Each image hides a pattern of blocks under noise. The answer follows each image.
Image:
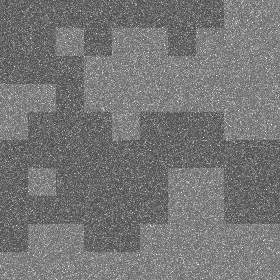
no symmetry
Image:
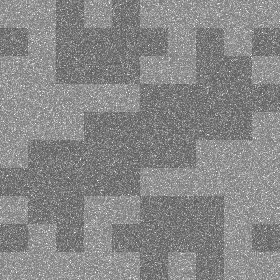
the same after a half turn
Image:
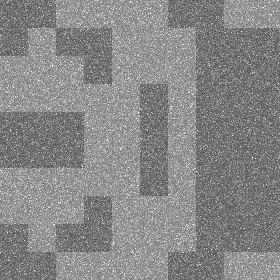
top and bottom mirror each other
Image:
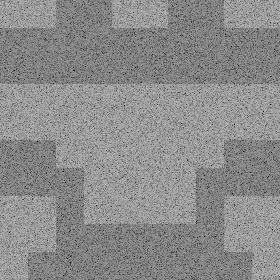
left and right mirror each other
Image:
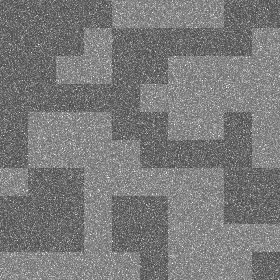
no symmetry
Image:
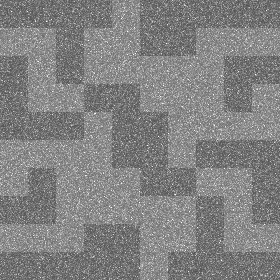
the same after a half turn
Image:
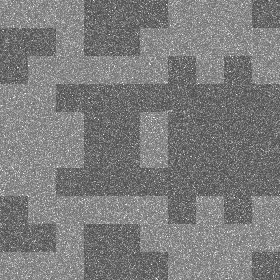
top and bottom mirror each other
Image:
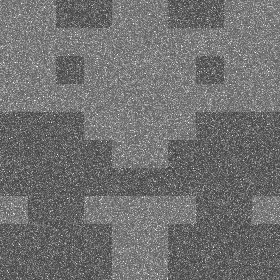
left and right mirror each other
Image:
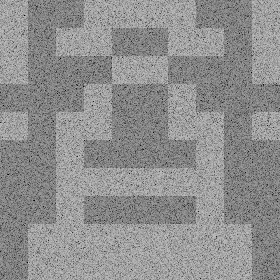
left and right mirror each other
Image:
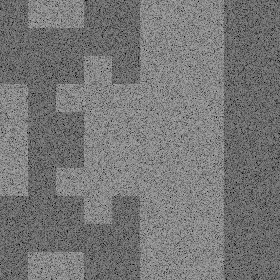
top and bottom mirror each other
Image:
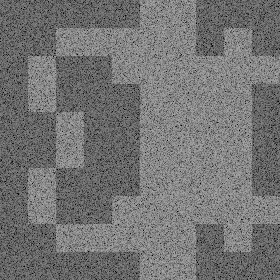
top and bottom mirror each other
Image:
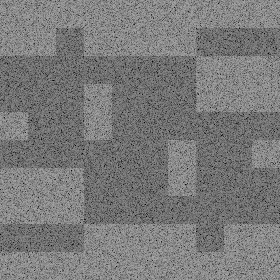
the same after a half turn
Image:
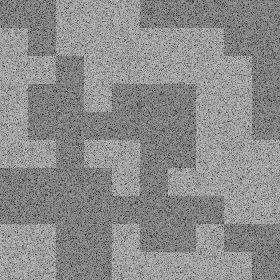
mirrored about the diagonal from the bottom left
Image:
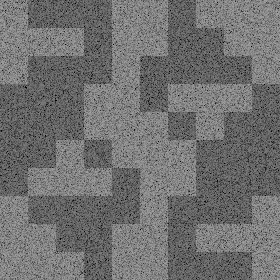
the same after a half turn
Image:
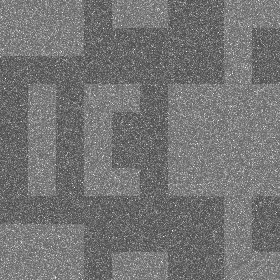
top and bottom mirror each other
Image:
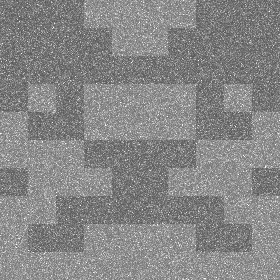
left and right mirror each other
